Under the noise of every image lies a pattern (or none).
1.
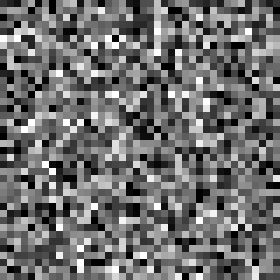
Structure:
only noise
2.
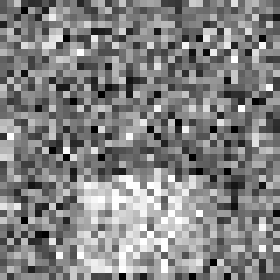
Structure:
one block
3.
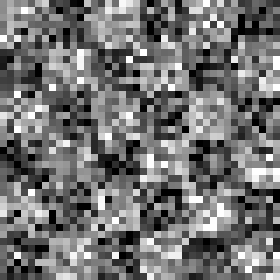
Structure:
a checkerboard
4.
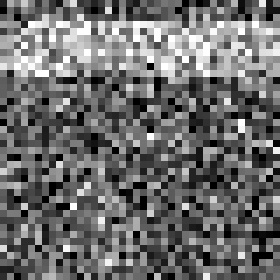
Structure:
one band of rows
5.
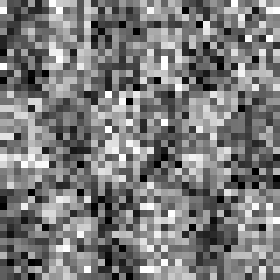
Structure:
a checkerboard
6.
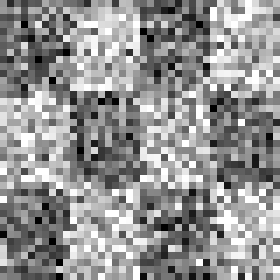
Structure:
a checkerboard
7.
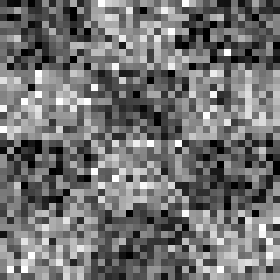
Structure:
a checkerboard
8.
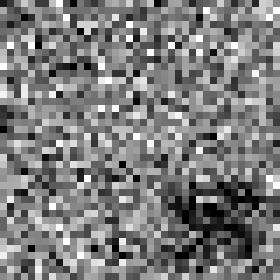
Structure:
one block
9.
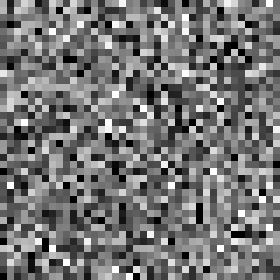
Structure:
only noise
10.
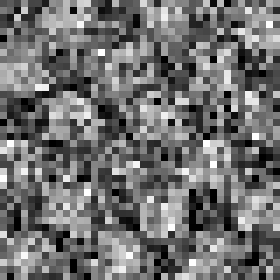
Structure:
a checkerboard
